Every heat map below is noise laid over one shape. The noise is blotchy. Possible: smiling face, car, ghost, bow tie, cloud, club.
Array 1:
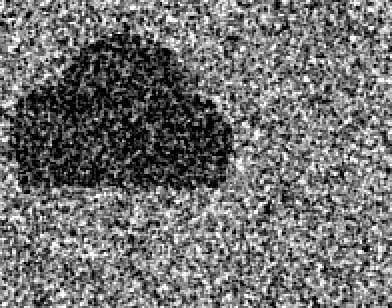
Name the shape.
cloud
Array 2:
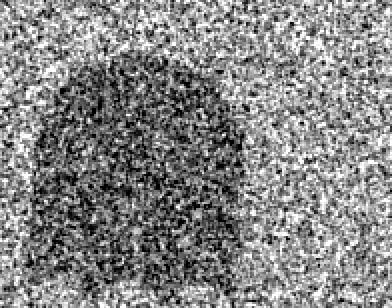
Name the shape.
ghost
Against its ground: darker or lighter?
darker
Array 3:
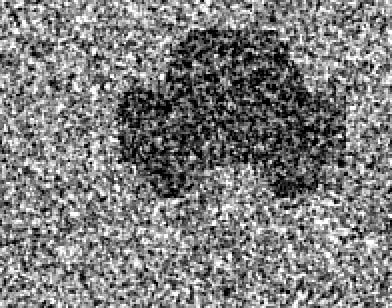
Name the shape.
car
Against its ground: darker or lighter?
darker
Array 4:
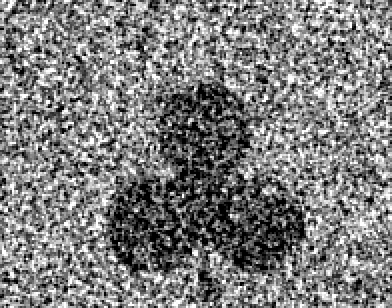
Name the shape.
club
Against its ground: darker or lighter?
darker
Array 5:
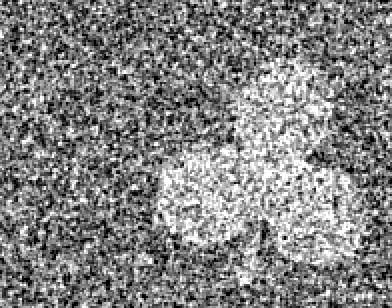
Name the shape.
club
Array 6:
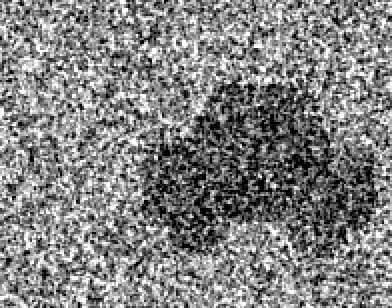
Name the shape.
car
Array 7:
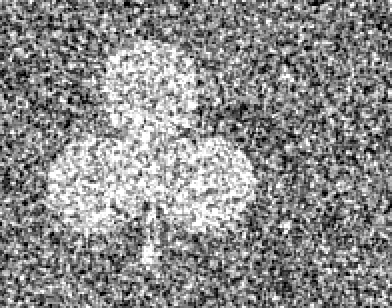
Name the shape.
club
